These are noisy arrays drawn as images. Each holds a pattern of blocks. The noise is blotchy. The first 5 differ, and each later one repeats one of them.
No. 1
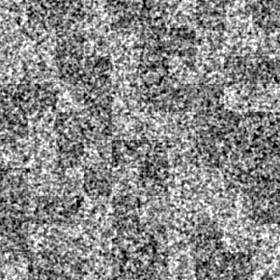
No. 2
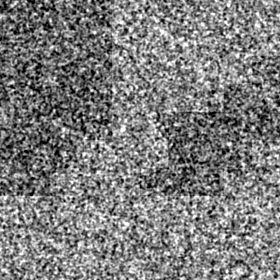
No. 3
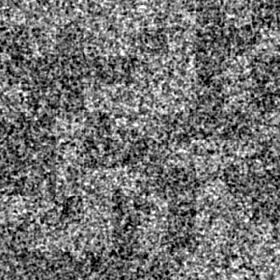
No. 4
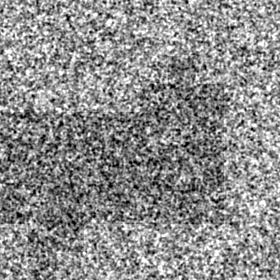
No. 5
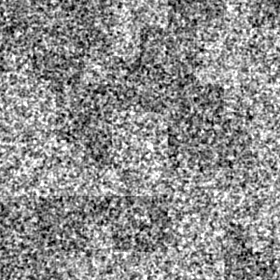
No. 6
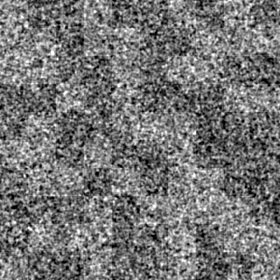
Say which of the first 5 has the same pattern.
1
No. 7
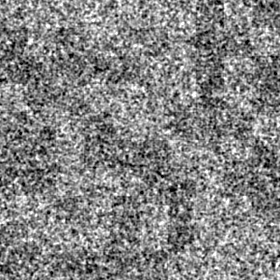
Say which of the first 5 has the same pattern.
3
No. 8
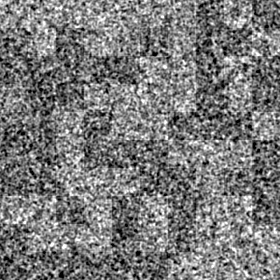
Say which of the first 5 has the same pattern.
3
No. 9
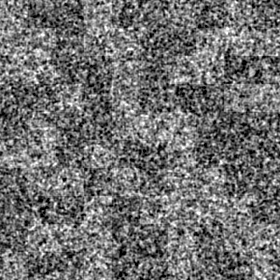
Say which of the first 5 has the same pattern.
1
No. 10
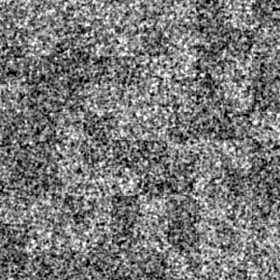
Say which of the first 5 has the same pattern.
3
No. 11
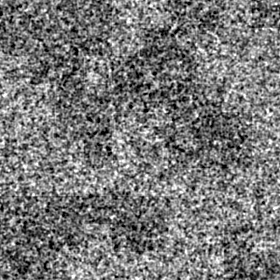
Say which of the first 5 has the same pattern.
5
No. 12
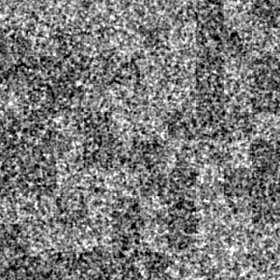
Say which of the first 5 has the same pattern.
3
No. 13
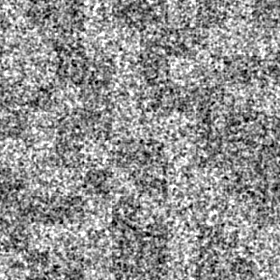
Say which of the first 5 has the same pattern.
1
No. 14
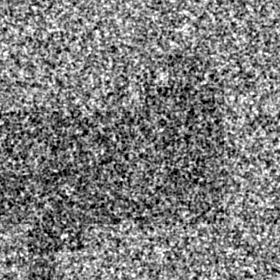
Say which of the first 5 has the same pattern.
4
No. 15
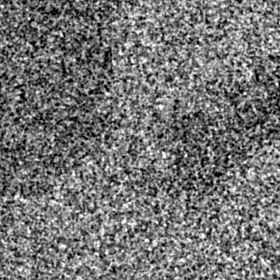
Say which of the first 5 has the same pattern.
2
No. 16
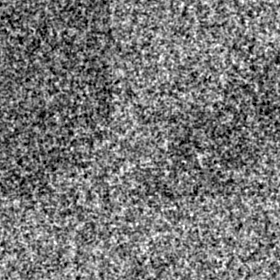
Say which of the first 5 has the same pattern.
2
